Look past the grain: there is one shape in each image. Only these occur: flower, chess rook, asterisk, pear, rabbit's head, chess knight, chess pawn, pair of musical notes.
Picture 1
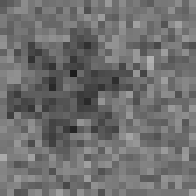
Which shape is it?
asterisk
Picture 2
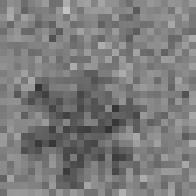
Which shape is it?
asterisk
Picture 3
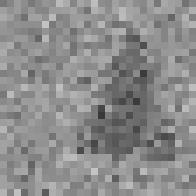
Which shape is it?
chess pawn
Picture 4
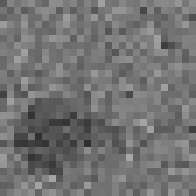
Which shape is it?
pear
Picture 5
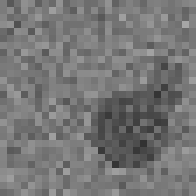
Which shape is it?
pear
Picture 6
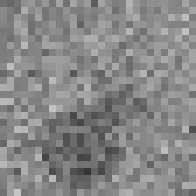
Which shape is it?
pear
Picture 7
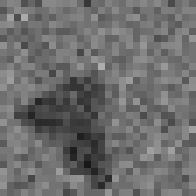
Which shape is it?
chess pawn
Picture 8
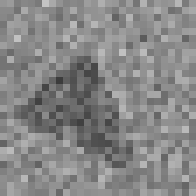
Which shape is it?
chess pawn
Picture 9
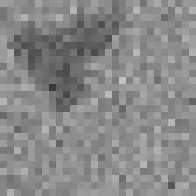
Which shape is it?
chess pawn
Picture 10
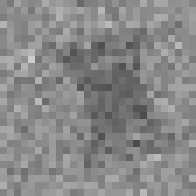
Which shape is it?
chess rook
